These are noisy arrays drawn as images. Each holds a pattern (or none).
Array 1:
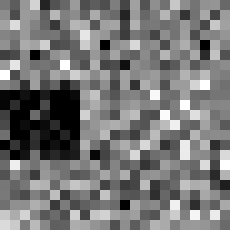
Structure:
one block
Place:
middle left
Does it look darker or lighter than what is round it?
darker
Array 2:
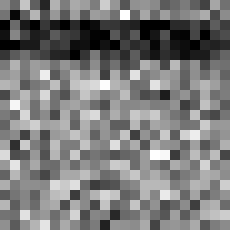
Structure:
one band of rows
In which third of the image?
top
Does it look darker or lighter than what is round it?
darker
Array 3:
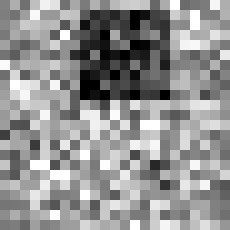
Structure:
one block
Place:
top middle
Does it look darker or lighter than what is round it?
darker
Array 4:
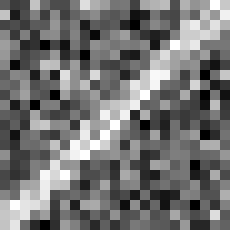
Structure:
a diagonal band
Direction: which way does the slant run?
bottom left to top right
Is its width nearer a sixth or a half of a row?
a sixth
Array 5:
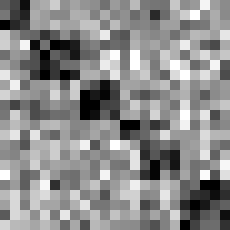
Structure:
blocks along the diagonal
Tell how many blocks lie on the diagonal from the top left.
6
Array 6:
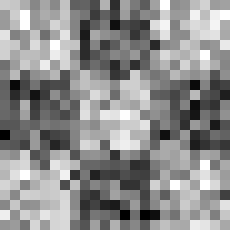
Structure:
a checkerboard
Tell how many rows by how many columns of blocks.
3 by 3
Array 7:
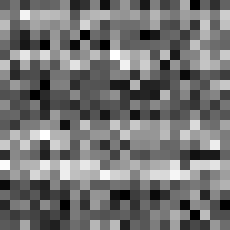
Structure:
bands of rows
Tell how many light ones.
4
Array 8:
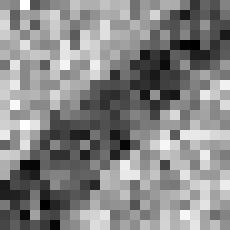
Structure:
a diagonal band
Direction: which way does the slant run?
bottom left to top right
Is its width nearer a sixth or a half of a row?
a half
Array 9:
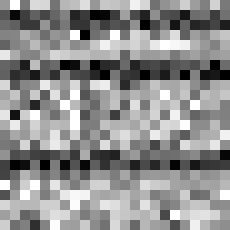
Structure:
bands of rows
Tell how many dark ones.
3
